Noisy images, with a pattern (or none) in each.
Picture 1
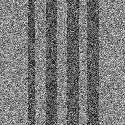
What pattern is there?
bands of columns
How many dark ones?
4
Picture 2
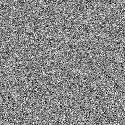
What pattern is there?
only noise
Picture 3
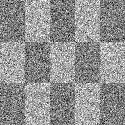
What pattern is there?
a checkerboard
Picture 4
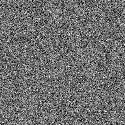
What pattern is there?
only noise
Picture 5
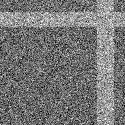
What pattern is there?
bands of rows crossing bands of columns
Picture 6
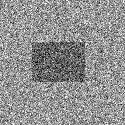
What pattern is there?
one block
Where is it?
centre
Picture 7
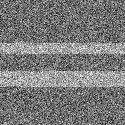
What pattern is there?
bands of rows
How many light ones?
2
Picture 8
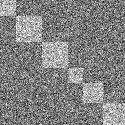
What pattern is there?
blocks along the diagonal
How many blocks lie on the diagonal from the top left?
6
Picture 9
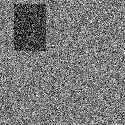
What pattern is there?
one block
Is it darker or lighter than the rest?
darker
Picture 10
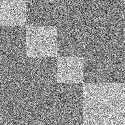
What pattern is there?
blocks along the diagonal
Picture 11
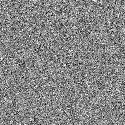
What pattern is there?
only noise
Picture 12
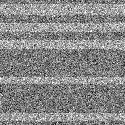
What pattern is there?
bands of rows
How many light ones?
5
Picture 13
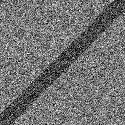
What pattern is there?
a diagonal band
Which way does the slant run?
bottom left to top right
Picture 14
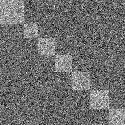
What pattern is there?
blocks along the diagonal
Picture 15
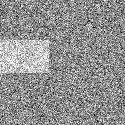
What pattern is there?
one block
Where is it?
middle left
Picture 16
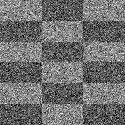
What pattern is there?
a checkerboard
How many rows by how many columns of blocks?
6 by 3
